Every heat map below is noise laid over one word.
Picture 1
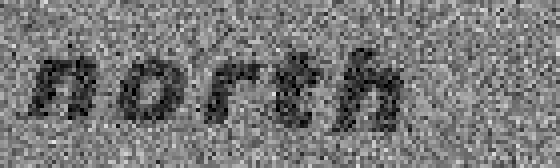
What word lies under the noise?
north
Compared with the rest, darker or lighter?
darker
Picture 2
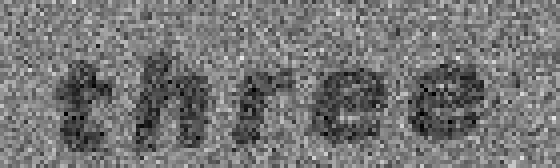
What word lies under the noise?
three
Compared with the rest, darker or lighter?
darker
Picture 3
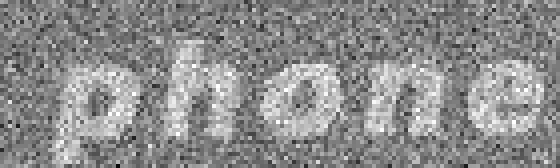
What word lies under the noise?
phone
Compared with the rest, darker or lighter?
lighter
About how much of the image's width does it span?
nearly all
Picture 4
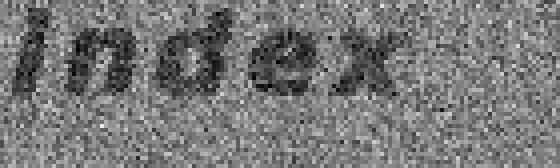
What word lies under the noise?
index
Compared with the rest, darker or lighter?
darker
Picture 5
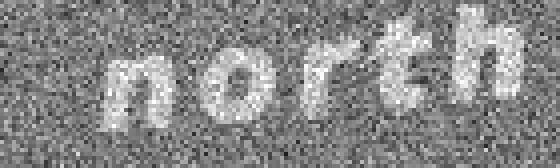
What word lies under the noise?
north
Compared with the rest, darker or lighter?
lighter
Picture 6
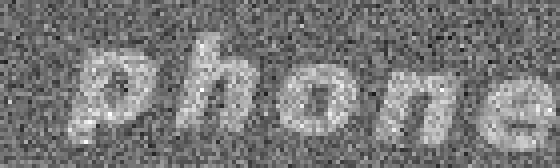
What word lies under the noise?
phone
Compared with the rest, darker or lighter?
lighter
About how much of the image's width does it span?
nearly all
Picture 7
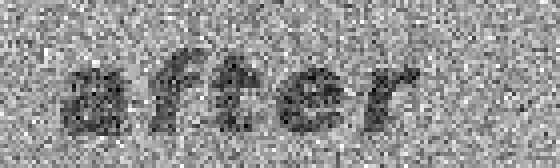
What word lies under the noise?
after
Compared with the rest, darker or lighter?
darker
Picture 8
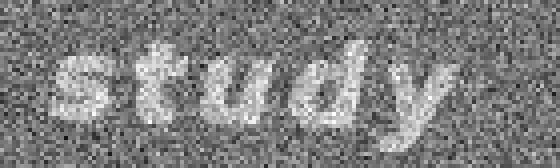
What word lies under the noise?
study
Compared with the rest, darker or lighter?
lighter
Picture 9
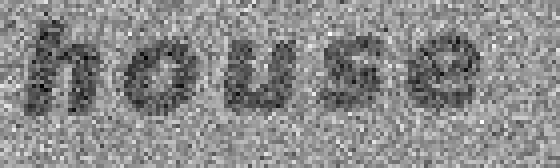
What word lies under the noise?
house
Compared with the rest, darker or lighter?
darker
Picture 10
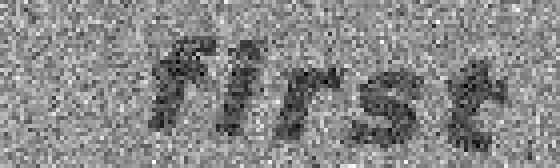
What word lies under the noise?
first
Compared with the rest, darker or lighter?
darker
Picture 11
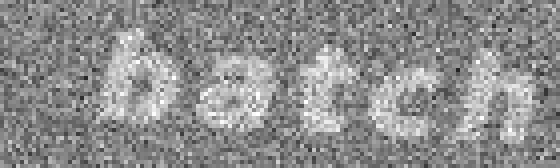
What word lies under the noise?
batch
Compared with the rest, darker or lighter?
lighter
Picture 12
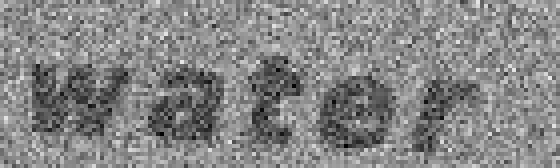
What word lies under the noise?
water
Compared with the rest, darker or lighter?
darker
